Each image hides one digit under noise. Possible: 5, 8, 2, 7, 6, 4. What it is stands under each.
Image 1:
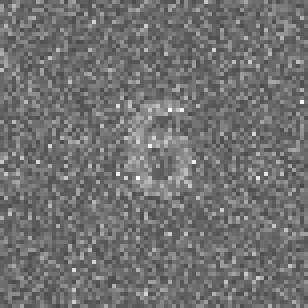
6
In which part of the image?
centre
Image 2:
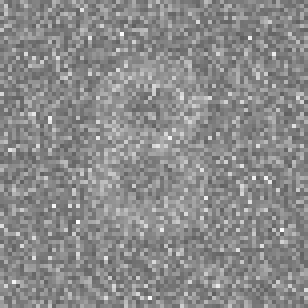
8
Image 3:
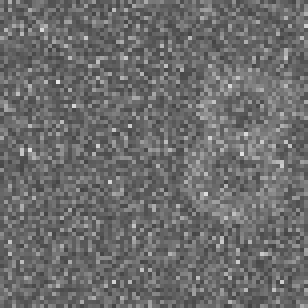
8
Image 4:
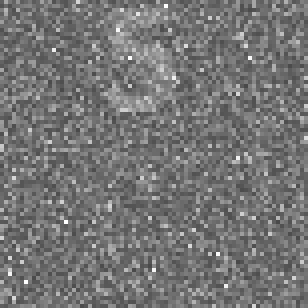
5
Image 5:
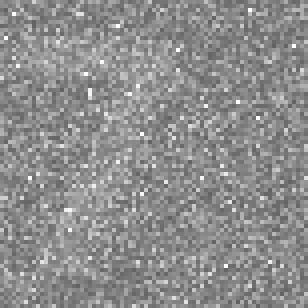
7
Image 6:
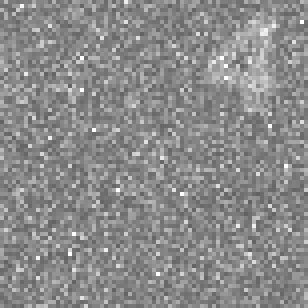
4
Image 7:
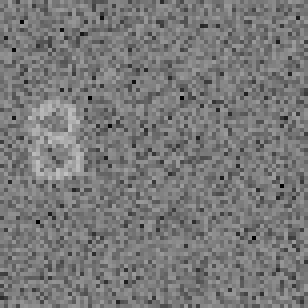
8
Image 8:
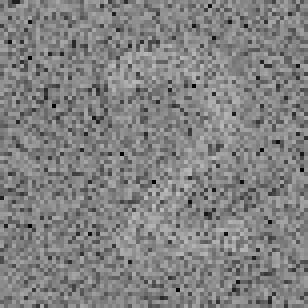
2
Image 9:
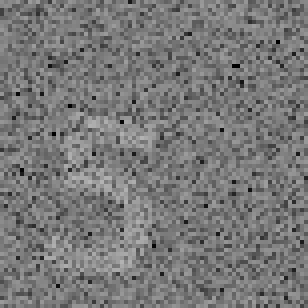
5
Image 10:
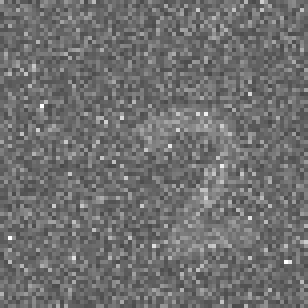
2
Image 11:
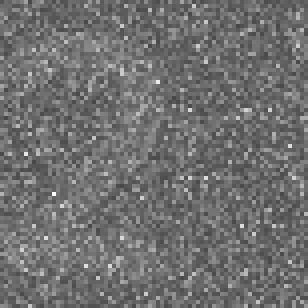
2
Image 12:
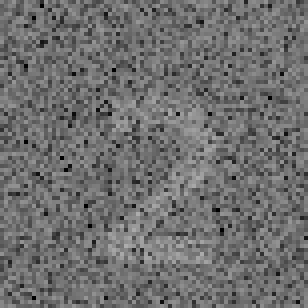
2
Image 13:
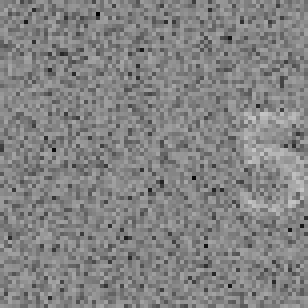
5
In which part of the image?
middle right
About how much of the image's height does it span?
a third
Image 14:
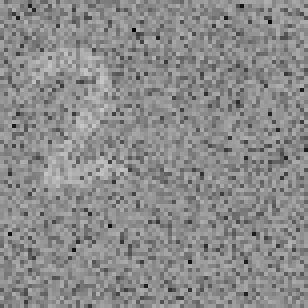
2
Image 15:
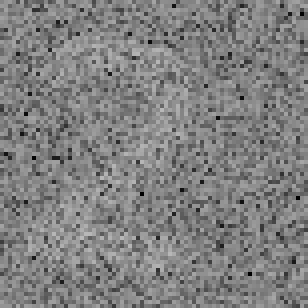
2
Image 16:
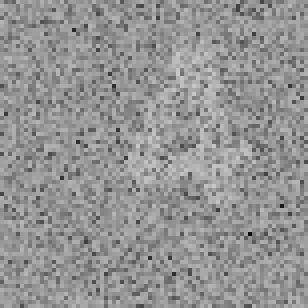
4
